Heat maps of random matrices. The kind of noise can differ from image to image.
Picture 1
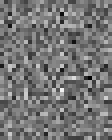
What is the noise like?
low rank plus noise
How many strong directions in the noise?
three or four
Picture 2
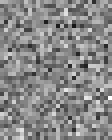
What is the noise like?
independent entries
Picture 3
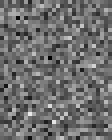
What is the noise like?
independent entries
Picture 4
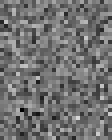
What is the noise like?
independent entries
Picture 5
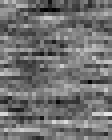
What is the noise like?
streaked along the rows
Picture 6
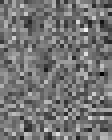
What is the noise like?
low rank plus noise
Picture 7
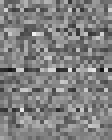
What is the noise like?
rows of uneven size
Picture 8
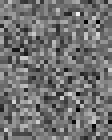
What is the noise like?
low rank plus noise
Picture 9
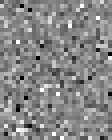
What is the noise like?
heavy tails
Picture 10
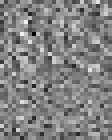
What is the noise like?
low rank plus noise
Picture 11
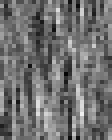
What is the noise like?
streaked along the columns
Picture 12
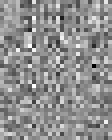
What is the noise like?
low rank plus noise
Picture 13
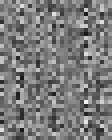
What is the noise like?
columns of uneven size
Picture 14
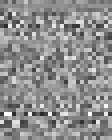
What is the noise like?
rows of uneven size
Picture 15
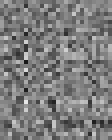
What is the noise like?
low rank plus noise
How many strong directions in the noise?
two
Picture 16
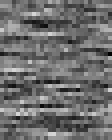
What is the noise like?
streaked along the rows
